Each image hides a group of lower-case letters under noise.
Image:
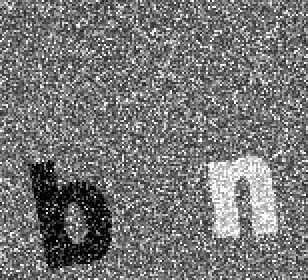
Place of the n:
bottom right
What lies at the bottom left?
b
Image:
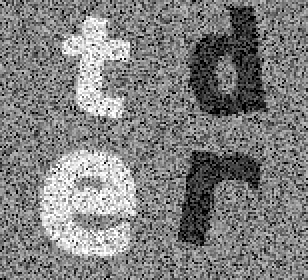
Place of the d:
top right
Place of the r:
bottom right
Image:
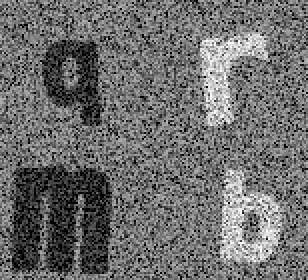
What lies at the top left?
q
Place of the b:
bottom right
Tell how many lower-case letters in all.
4
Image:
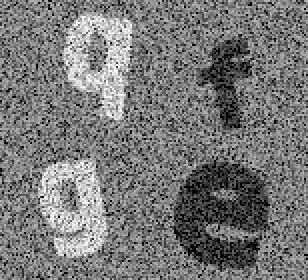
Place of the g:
bottom left
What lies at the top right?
f
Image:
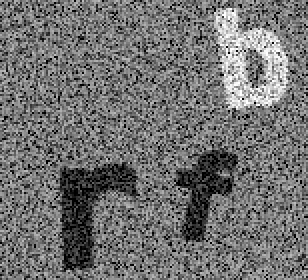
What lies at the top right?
b
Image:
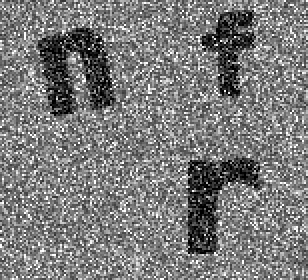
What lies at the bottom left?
nothing
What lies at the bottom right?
r
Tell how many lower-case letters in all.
3
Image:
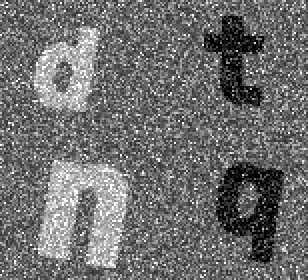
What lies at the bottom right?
q
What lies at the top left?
d
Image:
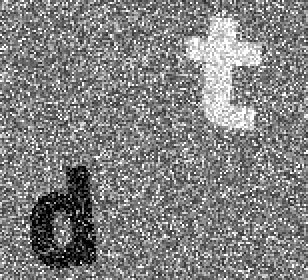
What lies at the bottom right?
nothing
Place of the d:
bottom left
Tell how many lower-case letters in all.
2
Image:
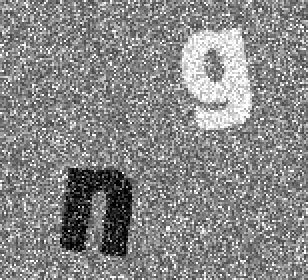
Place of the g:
top right
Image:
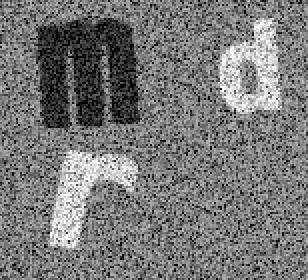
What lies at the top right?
d
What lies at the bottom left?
r
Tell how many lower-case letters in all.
3
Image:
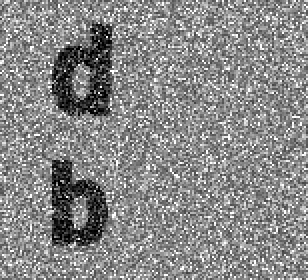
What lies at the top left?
d
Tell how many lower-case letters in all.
2
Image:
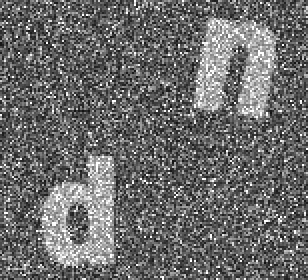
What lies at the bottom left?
d
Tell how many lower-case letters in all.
2
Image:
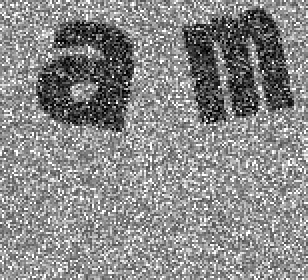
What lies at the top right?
m
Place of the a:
top left
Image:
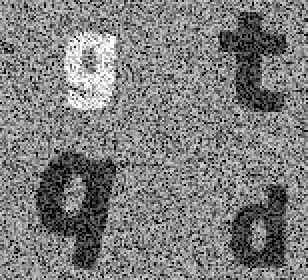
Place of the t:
top right
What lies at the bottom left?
q
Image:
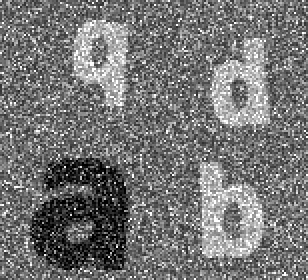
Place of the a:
bottom left
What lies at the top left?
q
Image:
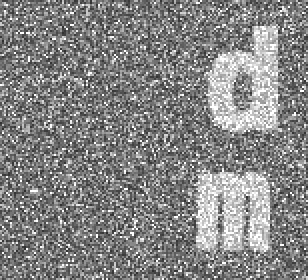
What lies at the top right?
d
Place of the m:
bottom right
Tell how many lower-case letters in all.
2
